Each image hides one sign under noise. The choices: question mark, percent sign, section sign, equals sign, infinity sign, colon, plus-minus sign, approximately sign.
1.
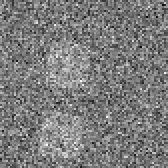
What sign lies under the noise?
colon
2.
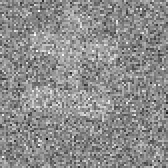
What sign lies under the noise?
plus-minus sign
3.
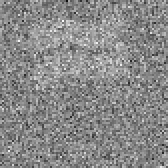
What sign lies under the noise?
approximately sign
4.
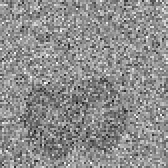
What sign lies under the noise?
infinity sign
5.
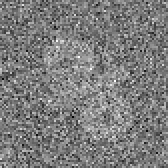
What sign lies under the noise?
percent sign
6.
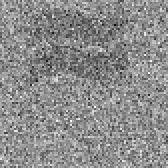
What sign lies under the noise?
approximately sign
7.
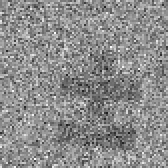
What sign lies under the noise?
plus-minus sign
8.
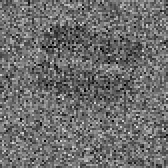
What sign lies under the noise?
equals sign
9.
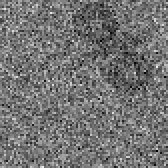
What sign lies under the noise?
percent sign
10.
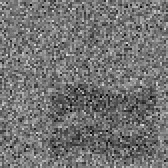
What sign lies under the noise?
approximately sign
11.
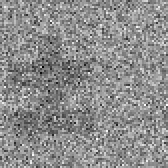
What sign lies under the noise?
plus-minus sign
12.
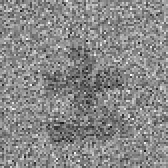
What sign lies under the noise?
plus-minus sign
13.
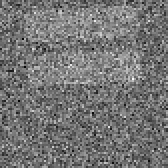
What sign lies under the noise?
equals sign
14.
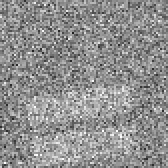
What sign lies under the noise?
equals sign
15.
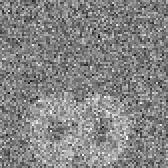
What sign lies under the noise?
infinity sign
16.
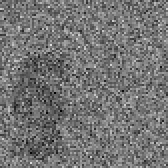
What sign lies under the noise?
section sign
